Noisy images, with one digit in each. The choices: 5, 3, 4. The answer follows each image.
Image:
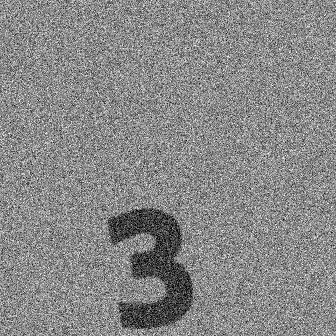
dark 3, bottom middle
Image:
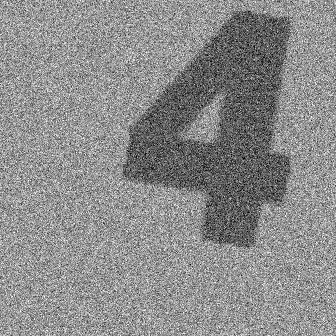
dark 4
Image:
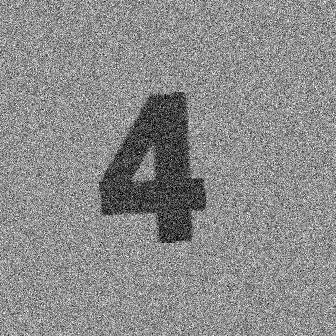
dark 4, centre
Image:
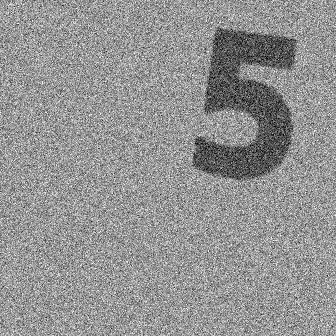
dark 5
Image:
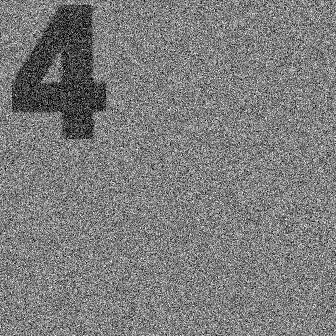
dark 4, top left
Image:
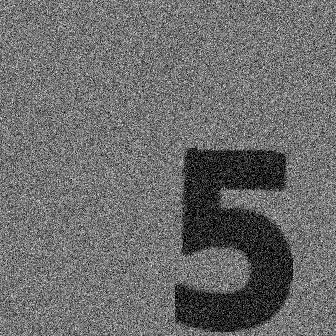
dark 5
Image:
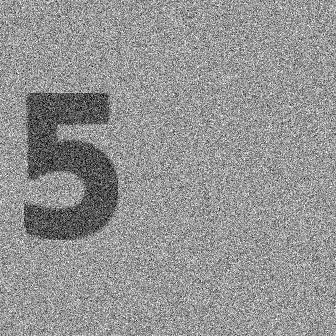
dark 5, middle left
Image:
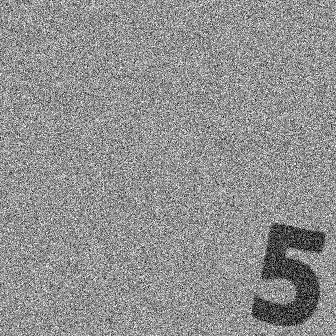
dark 5, bottom right
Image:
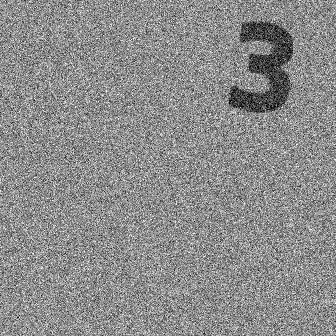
dark 3, top right
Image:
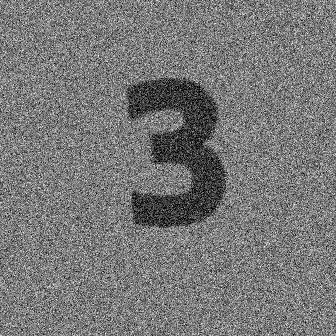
dark 3, centre
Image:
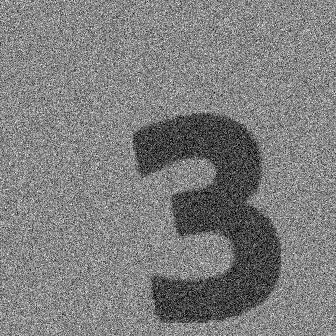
dark 3
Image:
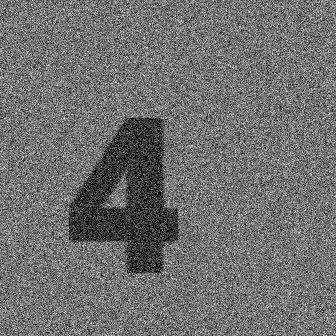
dark 4
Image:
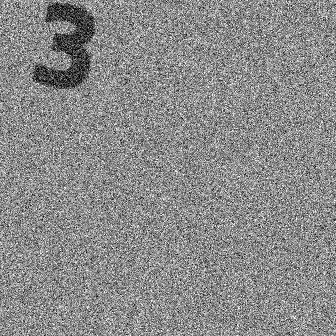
dark 3, top left
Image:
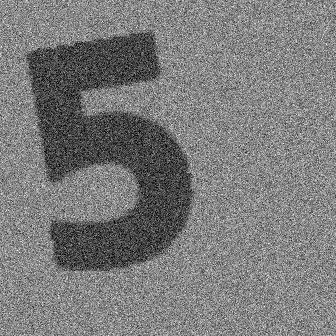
dark 5
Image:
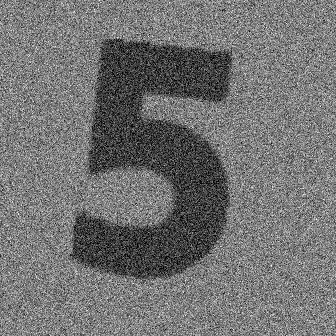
dark 5
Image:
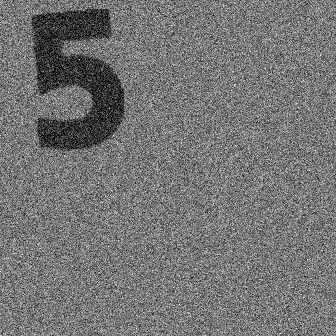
dark 5, top left
